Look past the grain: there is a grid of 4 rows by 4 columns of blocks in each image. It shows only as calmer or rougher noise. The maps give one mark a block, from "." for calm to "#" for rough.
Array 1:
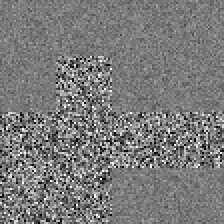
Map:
. . . .
. # . .
# # # #
# # . .
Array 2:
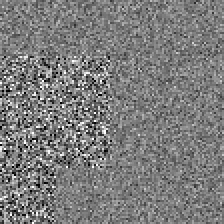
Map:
. . . .
# # . .
# # . .
# . . .
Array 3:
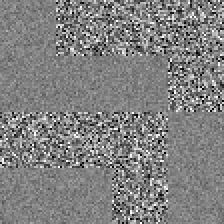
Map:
. # # #
. . . #
# # # .
. . # .
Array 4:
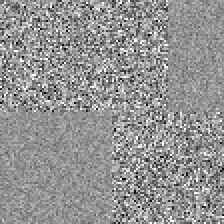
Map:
# # # .
# # # .
. . # #
. . # #
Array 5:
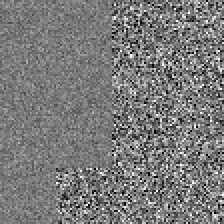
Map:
. . # #
. . # #
. . # #
. # # #
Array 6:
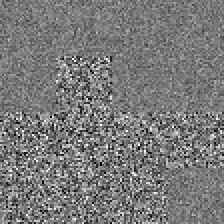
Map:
. . . .
. # . .
# # # #
# # # .
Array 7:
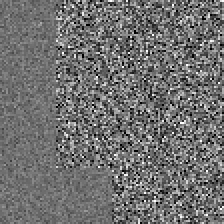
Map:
. # # #
. # # #
. # # #
. . # #
